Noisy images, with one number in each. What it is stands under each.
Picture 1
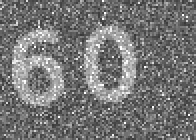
60
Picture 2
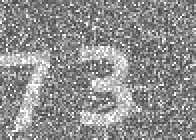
73
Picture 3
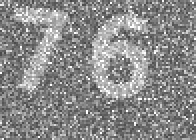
76
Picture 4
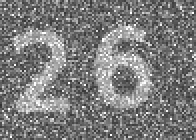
26
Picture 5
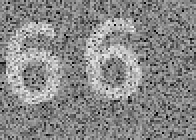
66
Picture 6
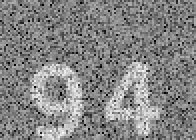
94
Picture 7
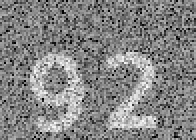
92
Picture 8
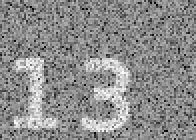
13
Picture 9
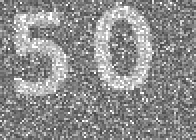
50
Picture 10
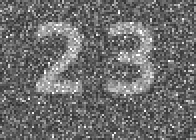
23
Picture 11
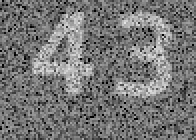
43
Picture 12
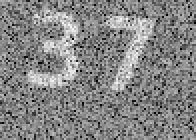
37
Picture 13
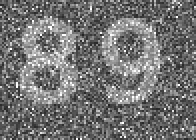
89
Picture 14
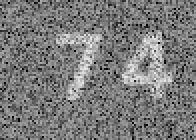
74
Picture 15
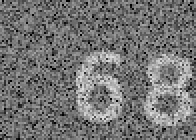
68
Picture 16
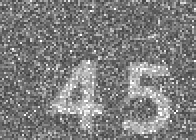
45
